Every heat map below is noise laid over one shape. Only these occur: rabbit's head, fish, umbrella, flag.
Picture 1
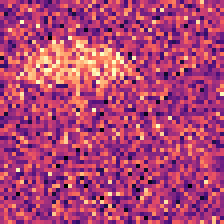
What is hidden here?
light umbrella
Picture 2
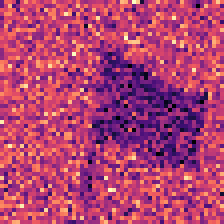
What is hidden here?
dark flag
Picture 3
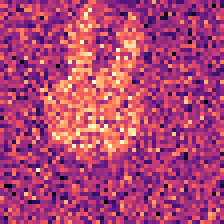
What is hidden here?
light rabbit's head
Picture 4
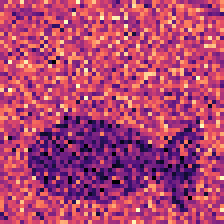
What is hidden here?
dark fish
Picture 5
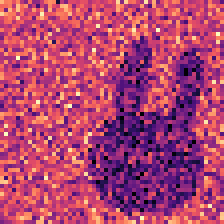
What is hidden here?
dark rabbit's head
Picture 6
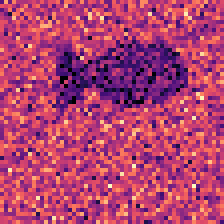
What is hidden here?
dark fish
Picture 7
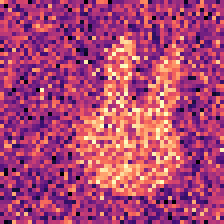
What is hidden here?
light rabbit's head
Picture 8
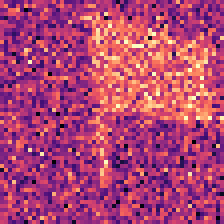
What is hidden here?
light flag
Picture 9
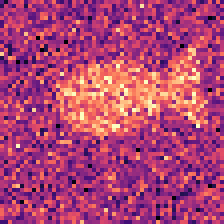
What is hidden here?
light fish
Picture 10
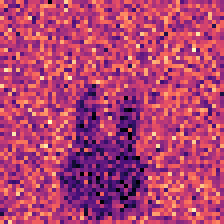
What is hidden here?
dark rabbit's head
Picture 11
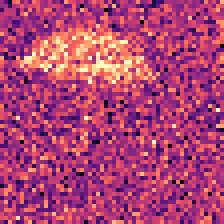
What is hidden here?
light umbrella
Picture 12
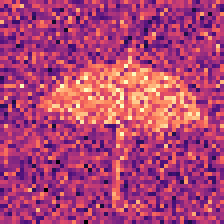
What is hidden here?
light umbrella
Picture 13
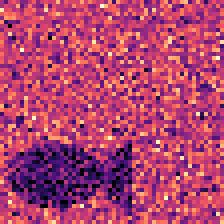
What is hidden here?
dark fish
